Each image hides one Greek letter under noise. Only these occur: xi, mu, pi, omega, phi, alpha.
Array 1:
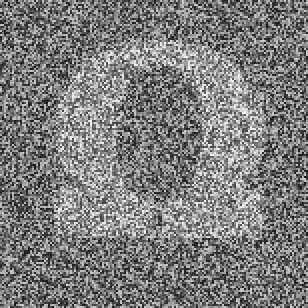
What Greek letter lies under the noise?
omega
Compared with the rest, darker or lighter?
lighter
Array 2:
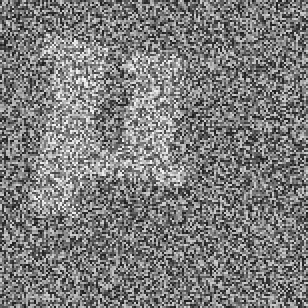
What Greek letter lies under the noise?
mu
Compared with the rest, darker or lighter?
lighter
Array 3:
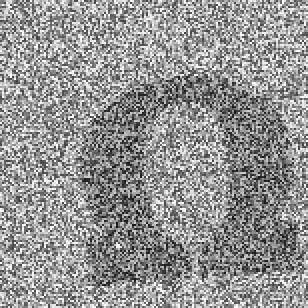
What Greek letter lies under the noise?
omega
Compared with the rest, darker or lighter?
darker
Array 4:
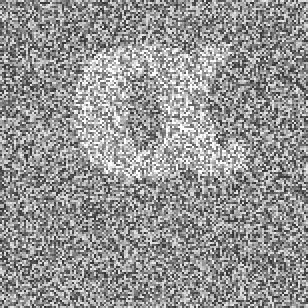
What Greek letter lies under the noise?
alpha
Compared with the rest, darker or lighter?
lighter
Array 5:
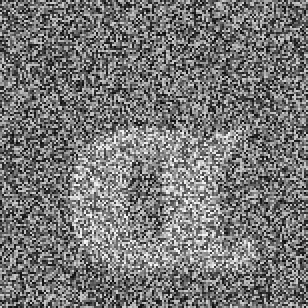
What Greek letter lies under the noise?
alpha
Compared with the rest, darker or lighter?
lighter
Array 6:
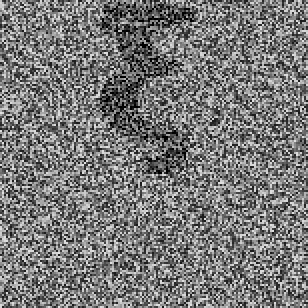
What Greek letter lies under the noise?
xi
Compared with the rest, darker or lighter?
darker
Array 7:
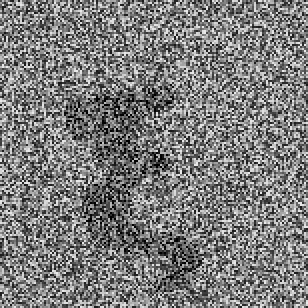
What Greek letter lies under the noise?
xi
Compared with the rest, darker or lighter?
darker
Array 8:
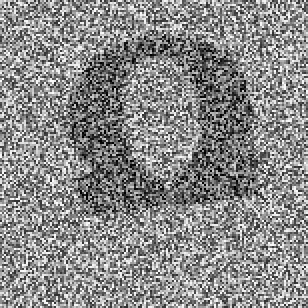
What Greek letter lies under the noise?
omega
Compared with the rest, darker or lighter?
darker
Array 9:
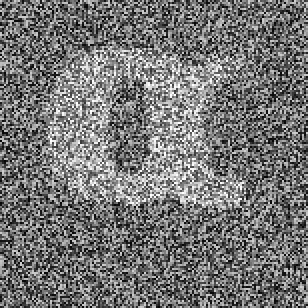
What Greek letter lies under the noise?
alpha
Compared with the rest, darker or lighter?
lighter
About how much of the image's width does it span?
two thirds
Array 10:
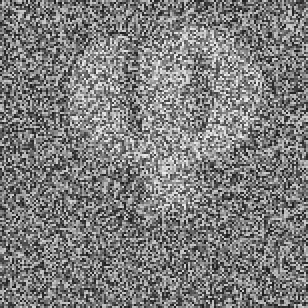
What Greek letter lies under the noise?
phi
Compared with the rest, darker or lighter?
lighter
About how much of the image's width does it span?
two thirds
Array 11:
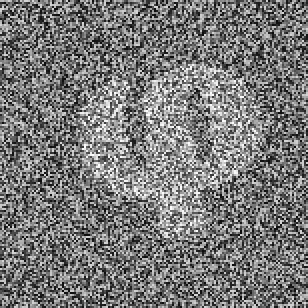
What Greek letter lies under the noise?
phi
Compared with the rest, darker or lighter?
lighter
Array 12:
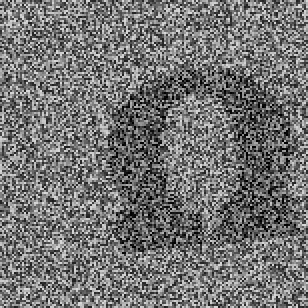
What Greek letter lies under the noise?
omega
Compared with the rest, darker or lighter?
darker
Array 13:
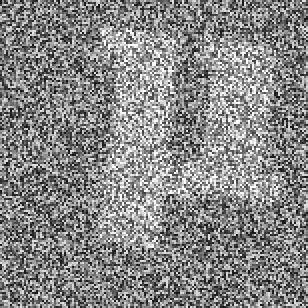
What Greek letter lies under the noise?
mu
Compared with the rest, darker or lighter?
lighter
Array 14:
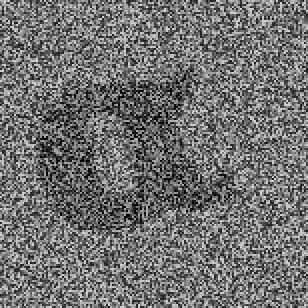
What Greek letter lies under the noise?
alpha
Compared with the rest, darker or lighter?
darker
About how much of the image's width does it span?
two thirds
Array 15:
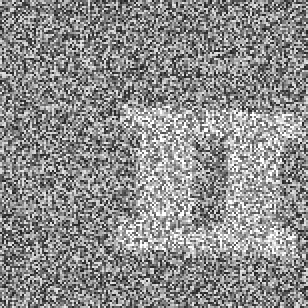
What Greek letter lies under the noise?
pi
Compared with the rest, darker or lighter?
lighter
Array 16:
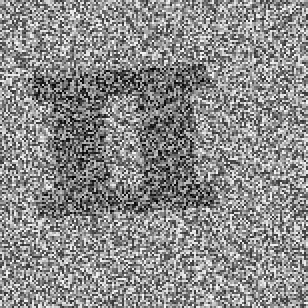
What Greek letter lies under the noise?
pi
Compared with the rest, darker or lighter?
darker
